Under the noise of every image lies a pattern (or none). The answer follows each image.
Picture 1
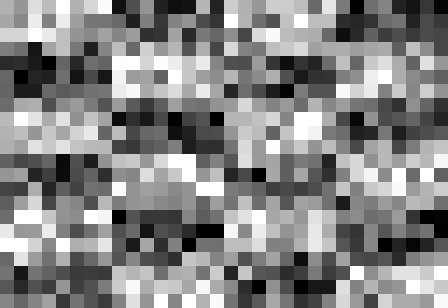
a checkerboard
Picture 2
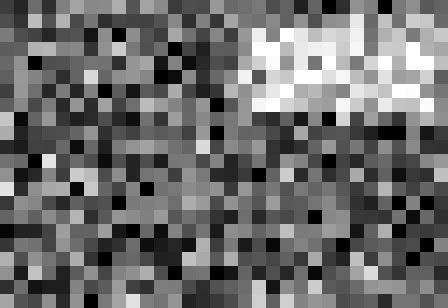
one block
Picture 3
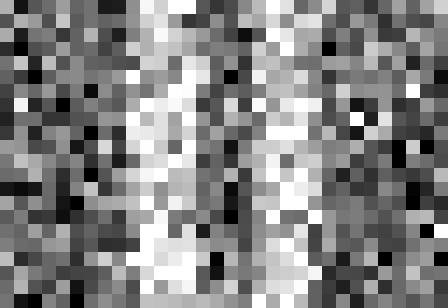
bands of columns
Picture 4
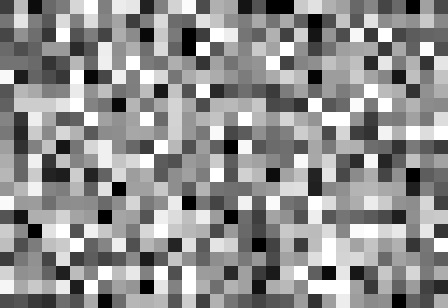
only noise
